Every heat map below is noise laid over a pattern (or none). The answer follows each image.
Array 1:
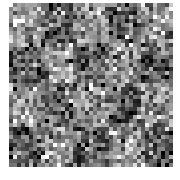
a checkerboard
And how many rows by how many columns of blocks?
4 by 5
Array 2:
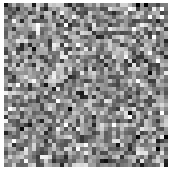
only noise
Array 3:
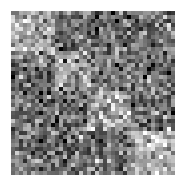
blocks along the diagonal
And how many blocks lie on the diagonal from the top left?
4
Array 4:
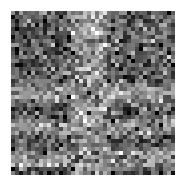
bands of rows crossing bands of columns
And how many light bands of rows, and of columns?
3 and 1
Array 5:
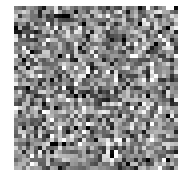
only noise
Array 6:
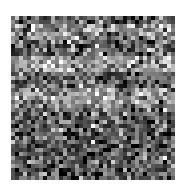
bands of rows
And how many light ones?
3
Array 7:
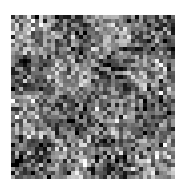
a checkerboard
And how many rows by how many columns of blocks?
4 by 4
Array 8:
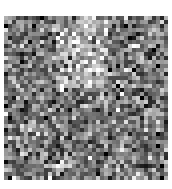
one block
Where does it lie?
top middle
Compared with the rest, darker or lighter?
lighter
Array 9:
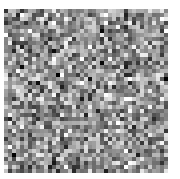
only noise
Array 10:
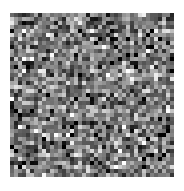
only noise
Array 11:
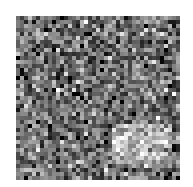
one block
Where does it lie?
bottom right
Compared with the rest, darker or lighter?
lighter
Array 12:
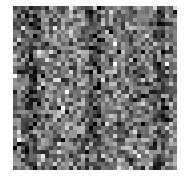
bands of columns
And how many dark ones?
3
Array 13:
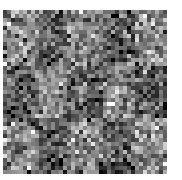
a checkerboard
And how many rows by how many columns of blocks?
3 by 5
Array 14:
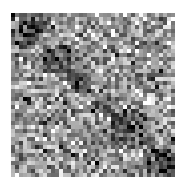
blocks along the diagonal
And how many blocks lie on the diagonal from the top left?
6
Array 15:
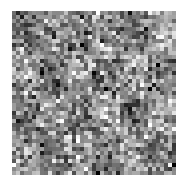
a checkerboard
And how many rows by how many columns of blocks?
4 by 6
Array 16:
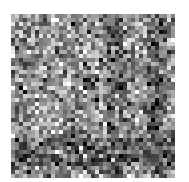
bands of rows crossing bands of columns
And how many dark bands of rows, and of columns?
1 and 2
